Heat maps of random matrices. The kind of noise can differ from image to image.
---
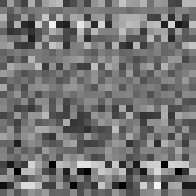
rows of uneven size
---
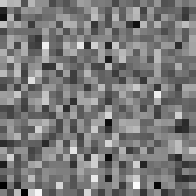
low rank plus noise
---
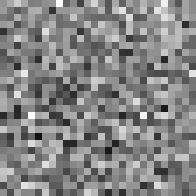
independent entries
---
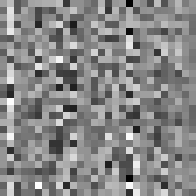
columns of uneven size
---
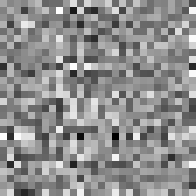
low rank plus noise
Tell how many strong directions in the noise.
two
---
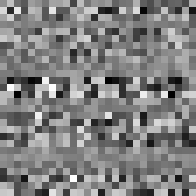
rows of uneven size
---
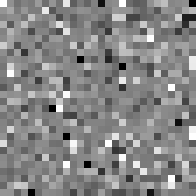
heavy tails
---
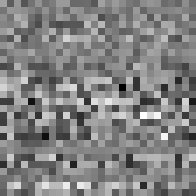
rows of uneven size
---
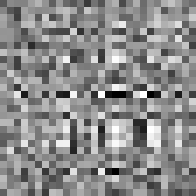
low rank plus noise
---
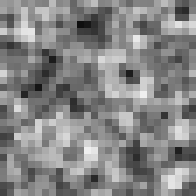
blotchy
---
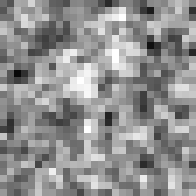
blotchy
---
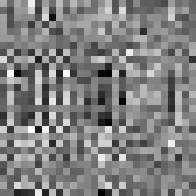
low rank plus noise
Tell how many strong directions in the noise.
one
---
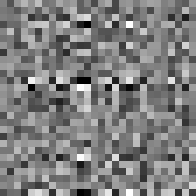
low rank plus noise
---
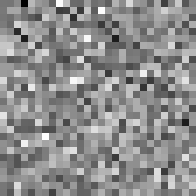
independent entries
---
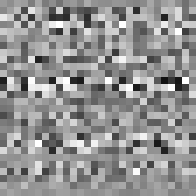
rows of uneven size
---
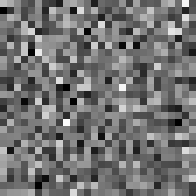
low rank plus noise
